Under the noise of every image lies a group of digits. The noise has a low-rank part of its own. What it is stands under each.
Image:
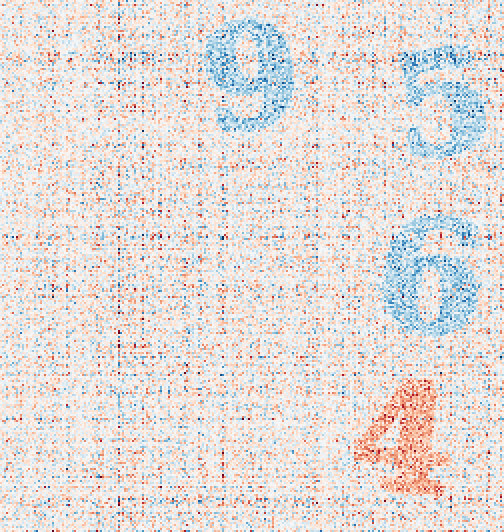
top middle: blue 9; top right: blue 5; middle right: blue 6; bottom right: red 4
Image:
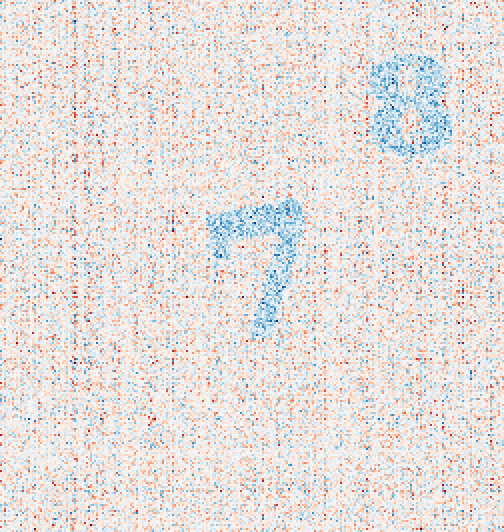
top right: blue 8; centre: blue 7
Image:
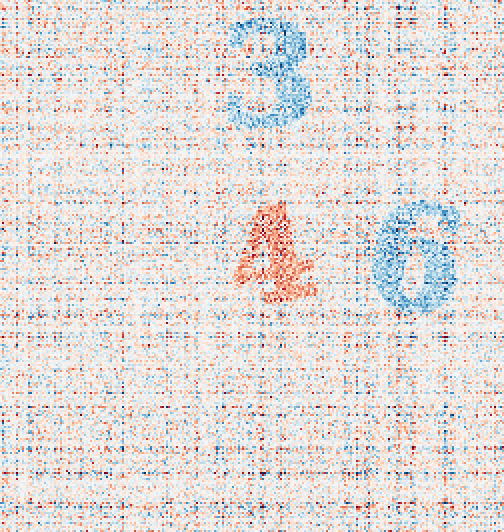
top middle: blue 3; centre: red 4; middle right: blue 6
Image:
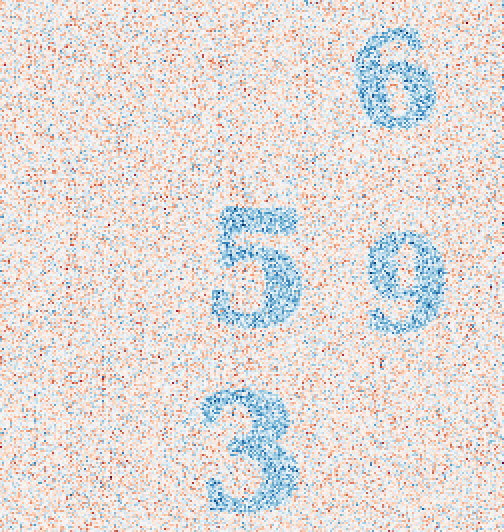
top right: blue 6; centre: blue 5; middle right: blue 9; bottom middle: blue 3
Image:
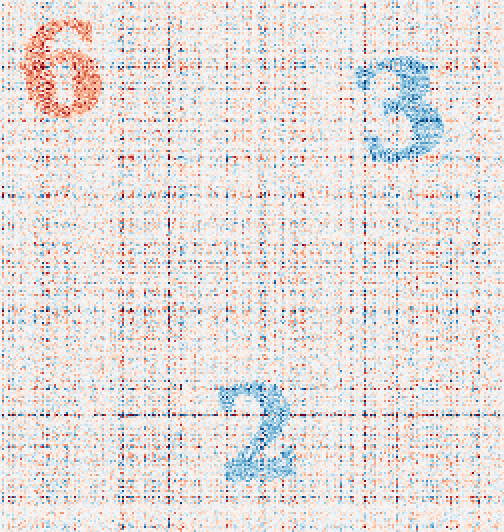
top left: red 6; top right: blue 3; bottom middle: blue 2
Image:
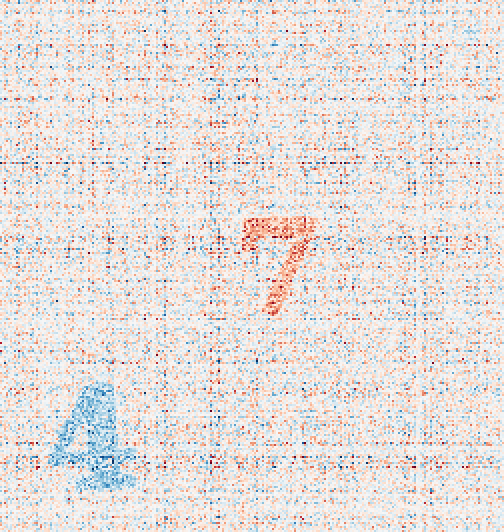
centre: red 7; bottom left: blue 4
